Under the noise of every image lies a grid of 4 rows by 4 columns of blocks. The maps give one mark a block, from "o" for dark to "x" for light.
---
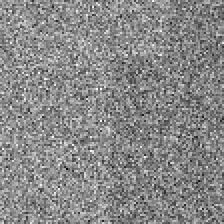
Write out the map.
xxxo
xxoo
xxoo
xxoo
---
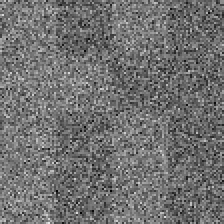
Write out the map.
xoxo
xxoo
xoxo
xoxo
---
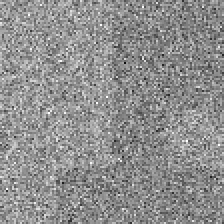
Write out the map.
xxoo
xxoo
xxox
xooo
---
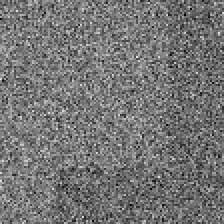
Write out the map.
xxxo
xxxo
xxxo
xooo
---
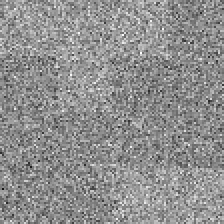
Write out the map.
xxxo
oxoo
oooo
ooxx
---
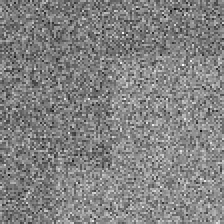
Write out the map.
oooo
ooxx
ooxx
oxxx
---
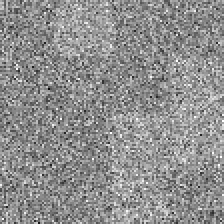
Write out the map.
oxoo
ooox
ooxx
ooxo
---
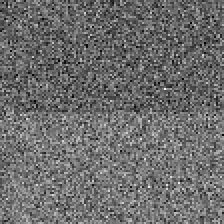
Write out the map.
oooo
oooo
xxxx
xxxx
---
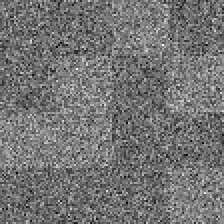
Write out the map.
ooxo
oxox
xxoo
ooox
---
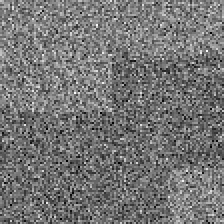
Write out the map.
xxxx
xxoo
oooo
ooox
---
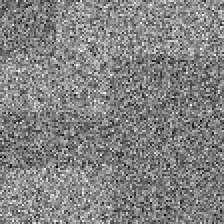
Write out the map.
oxxx
xxoo
oooo
xxoo
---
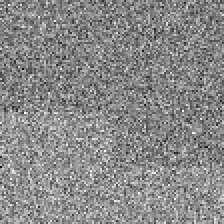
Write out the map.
oooo
oooo
xxoo
xxxx
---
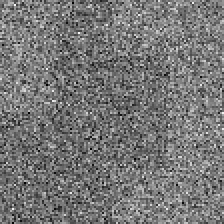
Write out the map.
xoxx
xoox
ooox
ooxx
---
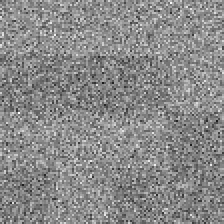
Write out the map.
xxxx
ooox
xxxo
oxoo
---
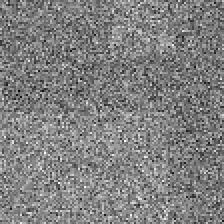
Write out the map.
ooxo
oooo
xxxo
xxxo
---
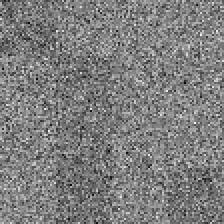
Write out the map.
oxxx
xoxx
xoxx
xoxo
